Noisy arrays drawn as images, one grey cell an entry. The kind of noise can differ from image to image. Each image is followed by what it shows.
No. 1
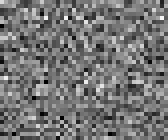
low rank plus noise
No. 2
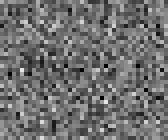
low rank plus noise
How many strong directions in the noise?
five to eight
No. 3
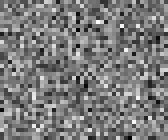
independent entries
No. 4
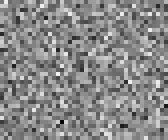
independent entries
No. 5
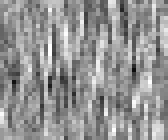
streaked along the columns
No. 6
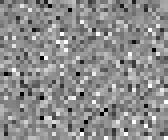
heavy tails
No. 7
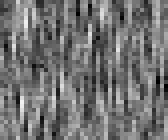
streaked along the columns
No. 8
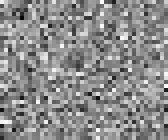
low rank plus noise
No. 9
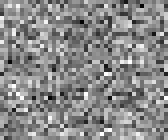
low rank plus noise
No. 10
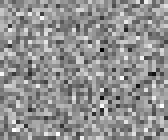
independent entries
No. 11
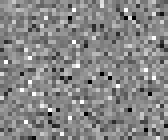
heavy tails
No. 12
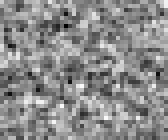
blotchy
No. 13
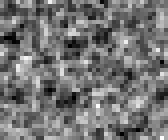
blotchy
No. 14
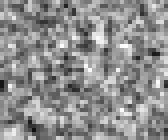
blotchy
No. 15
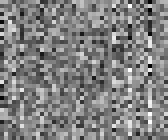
columns of uneven size
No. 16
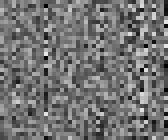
columns of uneven size
